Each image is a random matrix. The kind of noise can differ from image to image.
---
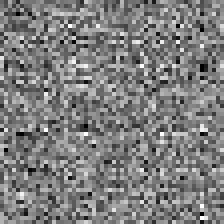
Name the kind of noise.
low rank plus noise
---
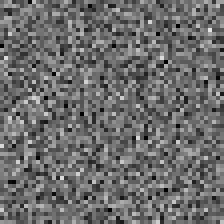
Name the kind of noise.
independent entries
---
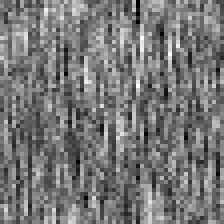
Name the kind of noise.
streaked along the columns
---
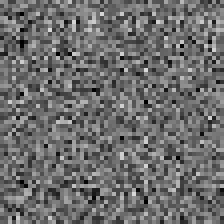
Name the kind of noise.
low rank plus noise
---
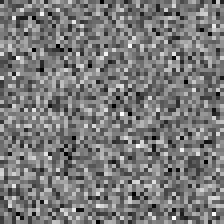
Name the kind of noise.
independent entries
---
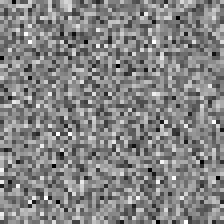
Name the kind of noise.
independent entries
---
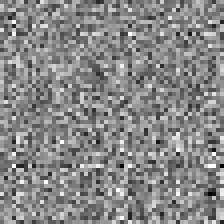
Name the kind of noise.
low rank plus noise
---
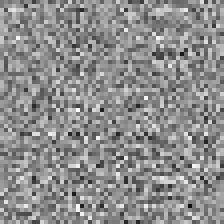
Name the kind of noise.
low rank plus noise
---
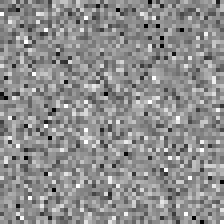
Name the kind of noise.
heavy tails
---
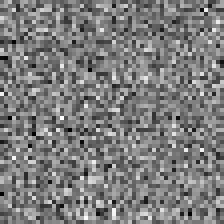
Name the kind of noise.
low rank plus noise
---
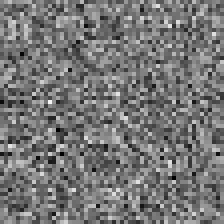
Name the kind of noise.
low rank plus noise
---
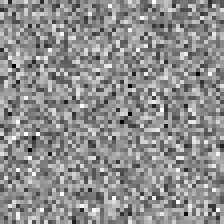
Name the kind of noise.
independent entries
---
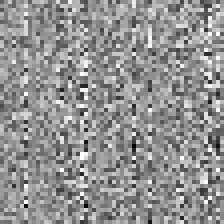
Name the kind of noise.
columns of uneven size
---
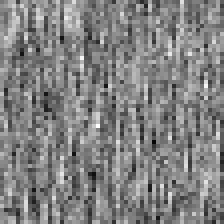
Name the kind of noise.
streaked along the columns
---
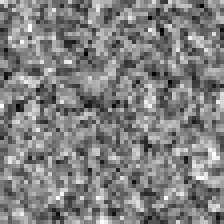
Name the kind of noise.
blotchy
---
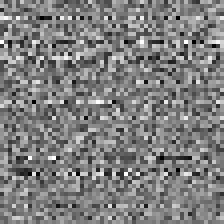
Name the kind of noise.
rows of uneven size
